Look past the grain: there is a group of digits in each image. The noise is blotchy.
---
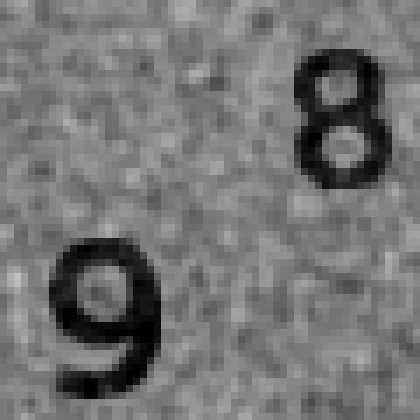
top right: 8; bottom left: 9
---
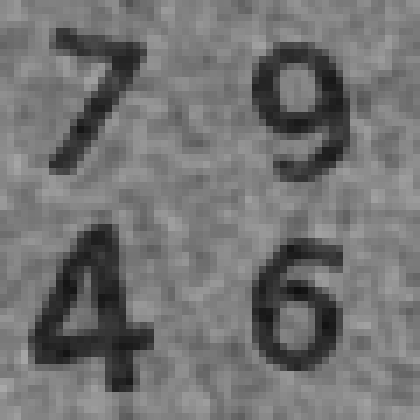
top left: 7; top right: 9; bottom left: 4; bottom right: 6
